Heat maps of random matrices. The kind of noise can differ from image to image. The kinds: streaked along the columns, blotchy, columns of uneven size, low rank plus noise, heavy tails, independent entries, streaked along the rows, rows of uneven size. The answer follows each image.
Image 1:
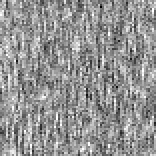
streaked along the columns
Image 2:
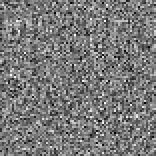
low rank plus noise
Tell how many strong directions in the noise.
one
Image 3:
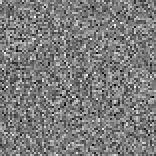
low rank plus noise
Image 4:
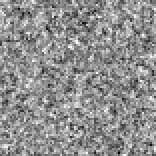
blotchy
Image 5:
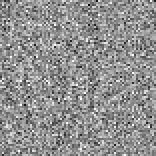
low rank plus noise
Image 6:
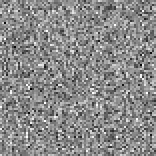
low rank plus noise
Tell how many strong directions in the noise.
three or four
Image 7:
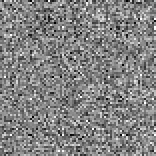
low rank plus noise
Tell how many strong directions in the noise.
two
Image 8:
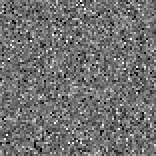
heavy tails
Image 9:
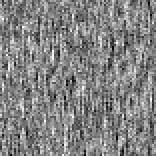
streaked along the columns
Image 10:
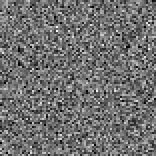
low rank plus noise
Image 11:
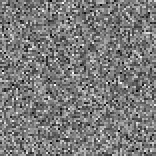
independent entries
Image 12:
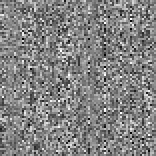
columns of uneven size
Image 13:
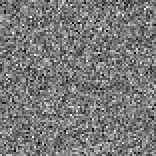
independent entries
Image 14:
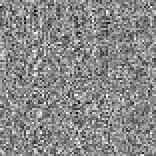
low rank plus noise
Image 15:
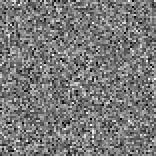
independent entries
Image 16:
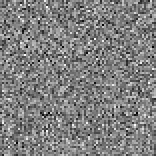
low rank plus noise
